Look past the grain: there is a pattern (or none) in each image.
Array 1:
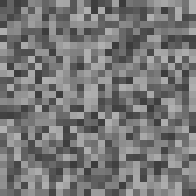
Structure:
only noise
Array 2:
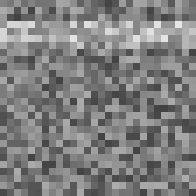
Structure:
one horizontal stripe
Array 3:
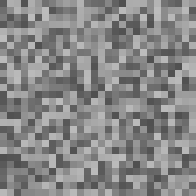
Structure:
only noise
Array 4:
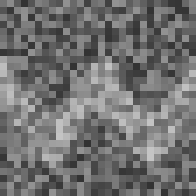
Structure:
a wavy band
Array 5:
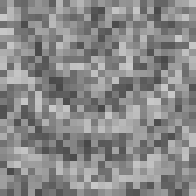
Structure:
rings round one point
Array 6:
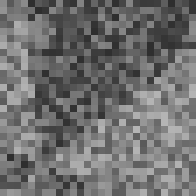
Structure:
spokes from one point
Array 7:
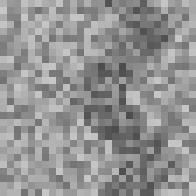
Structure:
a wavy band
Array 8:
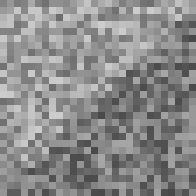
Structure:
a sharp edge
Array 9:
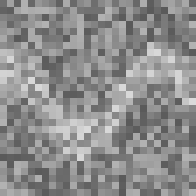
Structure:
a wavy band
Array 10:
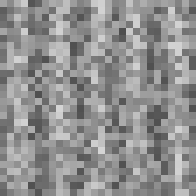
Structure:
vertical stripes
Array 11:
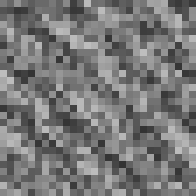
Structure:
diagonal stripes
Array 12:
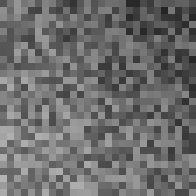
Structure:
a smooth slope
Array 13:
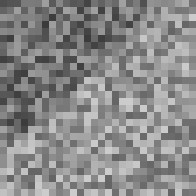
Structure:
a sharp edge
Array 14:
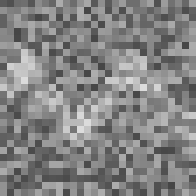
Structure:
a wavy band
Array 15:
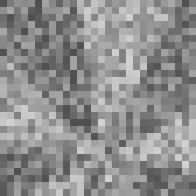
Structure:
spokes from one point
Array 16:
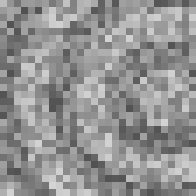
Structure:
rings round one point
